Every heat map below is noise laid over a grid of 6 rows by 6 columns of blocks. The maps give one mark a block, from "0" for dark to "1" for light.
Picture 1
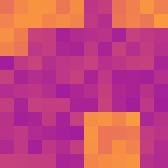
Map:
1 1 1 0 1 1
1 0 0 0 0 0
0 0 0 0 0 0
0 0 0 0 0 0
0 0 0 1 1 0
0 0 0 1 1 0
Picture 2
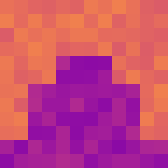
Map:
1 1 1 1 1 1
1 1 1 1 1 1
1 1 0 0 1 1
1 0 0 0 0 1
1 0 0 0 0 1
0 0 0 0 0 0
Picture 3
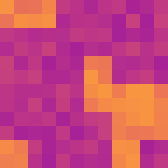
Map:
1 1 0 0 0 0
0 0 0 0 0 0
0 0 0 1 0 0
0 0 0 1 1 1
0 0 0 0 1 1
1 0 0 0 1 0
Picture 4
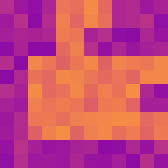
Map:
0 0 1 1 0 0
0 0 1 0 0 0
0 1 1 1 1 1
0 1 1 1 1 0
0 1 1 1 1 1
0 0 0 0 0 0
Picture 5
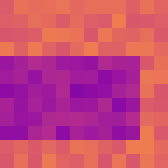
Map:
1 1 1 1 1 1
1 1 1 1 1 1
0 0 0 0 0 1
0 0 0 0 0 1
0 0 0 0 0 1
1 1 1 1 1 1
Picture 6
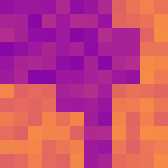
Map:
0 0 0 0 1 1
0 0 0 0 0 1
0 0 0 0 0 1
1 1 0 0 1 1
1 1 1 0 1 1
1 1 1 0 1 1
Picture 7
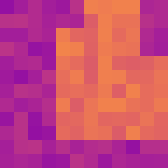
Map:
0 0 0 1 1 0
0 0 1 1 1 0
0 0 1 1 1 1
0 0 1 1 1 1
0 0 1 1 1 1
0 0 0 0 0 0
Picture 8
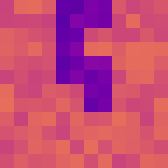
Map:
1 1 0 0 1 1
1 1 0 1 1 1
1 1 0 0 1 1
1 1 1 0 1 1
1 1 1 1 1 1
1 1 1 1 1 1
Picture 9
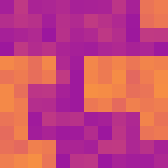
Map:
0 0 0 0 0 1
0 0 0 0 0 0
1 1 0 1 1 1
1 0 0 1 1 1
1 0 0 0 0 1
1 1 0 0 0 0
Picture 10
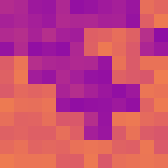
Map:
0 0 0 0 0 1
0 0 0 1 1 0
1 0 0 0 1 1
1 1 0 0 0 1
1 1 1 0 1 1
1 1 1 1 1 1
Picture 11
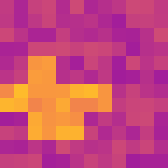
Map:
0 0 0 0 0 0
0 0 0 0 0 0
0 1 0 0 0 0
1 1 1 1 0 0
0 1 1 0 0 0
0 0 0 0 0 0
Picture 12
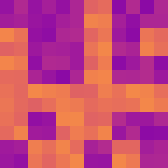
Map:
0 0 0 1 0 0
1 0 0 1 0 1
1 0 0 1 0 0
1 1 1 1 1 1
1 0 1 1 0 0
0 1 1 0 1 0
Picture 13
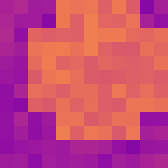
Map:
0 0 1 1 1 0
0 1 1 1 1 1
0 1 1 1 1 1
0 1 1 1 1 1
0 0 1 1 1 0
0 0 0 0 0 0
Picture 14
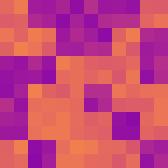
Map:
1 0 0 0 0 1
1 1 0 0 1 0
0 0 1 1 1 0
0 1 1 0 1 1
0 1 1 1 0 1
1 0 1 1 1 0
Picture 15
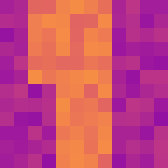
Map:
0 1 1 1 0 0
0 1 1 1 0 0
0 1 1 1 0 0
0 0 1 1 0 0
0 0 1 1 0 0
0 0 1 1 0 0
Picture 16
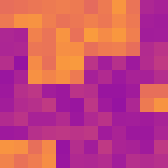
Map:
1 1 1 1 1 0
0 1 1 1 1 0
0 1 1 0 0 0
0 0 0 0 0 1
0 0 0 0 0 0
1 1 0 0 0 0
